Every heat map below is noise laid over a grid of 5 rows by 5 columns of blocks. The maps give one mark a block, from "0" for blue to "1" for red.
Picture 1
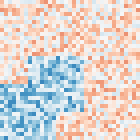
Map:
1 1 1 1 1
1 1 1 1 1
1 0 0 1 1
0 0 0 1 1
0 0 1 1 1
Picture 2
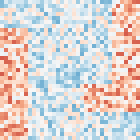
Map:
0 0 0 0 1
1 0 0 0 1
1 0 0 0 1
1 0 0 1 1
1 0 0 0 0
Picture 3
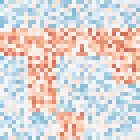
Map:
0 0 0 0 0
1 1 1 1 1
0 1 0 0 1
0 1 0 0 0
0 0 1 0 0
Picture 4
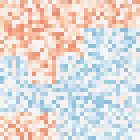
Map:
1 1 1 1 1
1 1 1 0 0
0 1 0 0 0
0 0 0 0 0
1 1 0 0 0
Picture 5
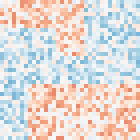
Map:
1 1 1 0 0
0 0 1 0 0
0 0 0 0 0
0 1 1 1 1
0 1 1 1 1
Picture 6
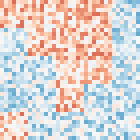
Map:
1 1 1 1 0
0 1 1 1 0
0 0 1 1 0
0 0 1 0 0
1 0 0 0 0
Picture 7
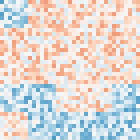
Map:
0 1 1 1 1
1 1 1 1 1
1 1 1 1 1
0 0 1 1 0
1 0 0 0 0
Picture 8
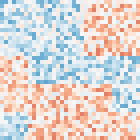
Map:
0 0 0 1 1
0 0 0 1 1
1 0 0 0 0
1 1 1 1 0
0 1 1 1 1
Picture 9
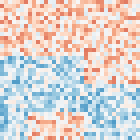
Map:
1 1 1 1 1
1 1 1 1 1
0 0 0 1 1
0 0 0 0 0
0 1 1 0 0
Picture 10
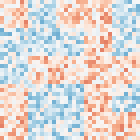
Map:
1 0 1 1 0
0 0 0 1 0
0 1 1 1 1
1 0 0 1 0
1 0 0 1 1
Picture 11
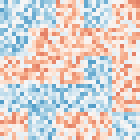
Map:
0 0 1 0 1
0 1 1 1 1
1 1 1 0 1
0 0 0 0 1
1 0 1 1 0
